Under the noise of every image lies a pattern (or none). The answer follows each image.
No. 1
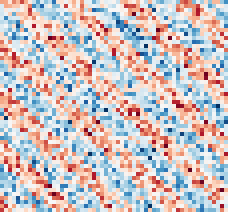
diagonal stripes
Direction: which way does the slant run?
top left to bottom right
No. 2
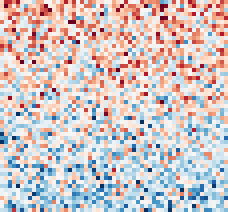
a smooth slope
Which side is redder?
top
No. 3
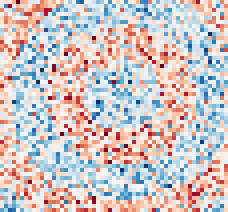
rings round one point
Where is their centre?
centre
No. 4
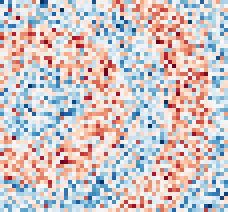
rings round one point
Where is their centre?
middle left
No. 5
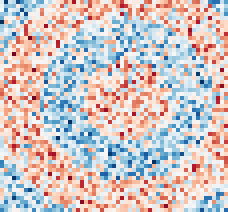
rings round one point
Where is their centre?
centre
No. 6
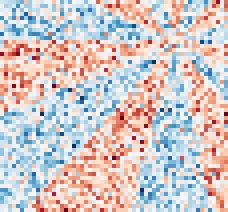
spokes from one point
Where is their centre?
top right
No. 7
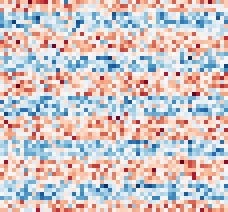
horizontal stripes
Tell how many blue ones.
5
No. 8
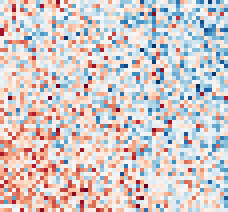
a smooth slope
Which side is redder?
bottom left
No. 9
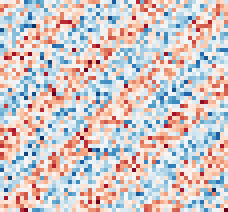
diagonal stripes
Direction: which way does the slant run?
bottom left to top right
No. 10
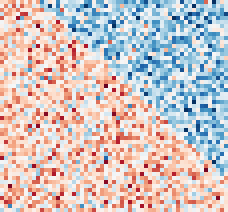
a sharp edge
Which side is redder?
bottom left
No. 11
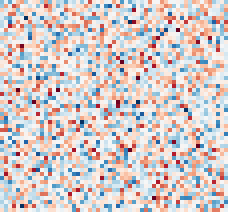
only noise
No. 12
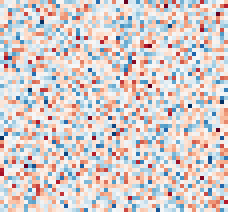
only noise
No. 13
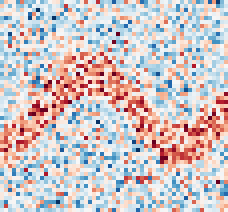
a wavy band
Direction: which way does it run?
left to right
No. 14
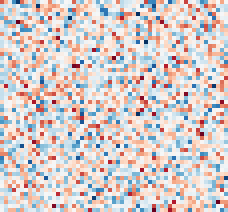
only noise
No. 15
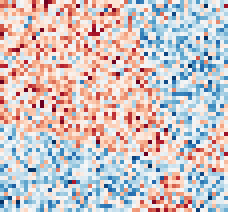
spokes from one point
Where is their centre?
bottom right
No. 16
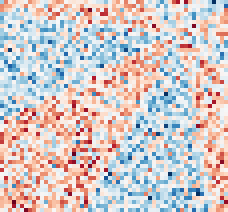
spokes from one point
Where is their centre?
top right
